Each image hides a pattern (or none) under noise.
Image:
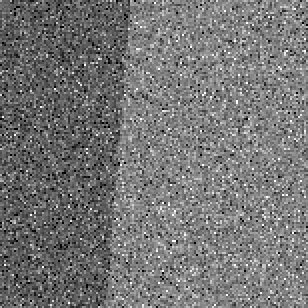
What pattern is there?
a sharp edge
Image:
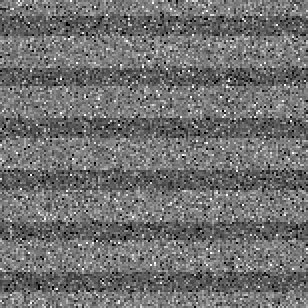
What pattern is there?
horizontal stripes
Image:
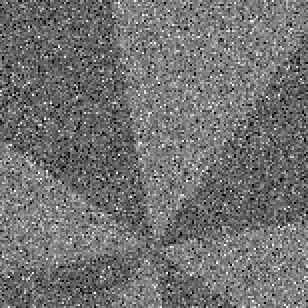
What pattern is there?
spokes from one point
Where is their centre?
bottom middle
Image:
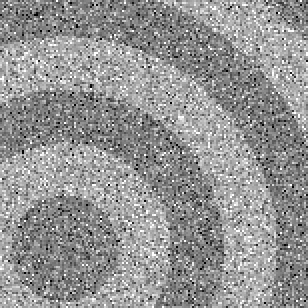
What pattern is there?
rings round one point
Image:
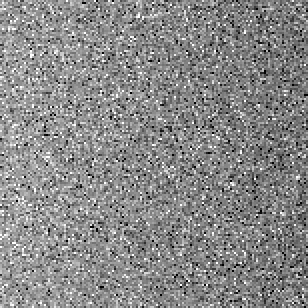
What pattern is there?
a smooth slope
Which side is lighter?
left
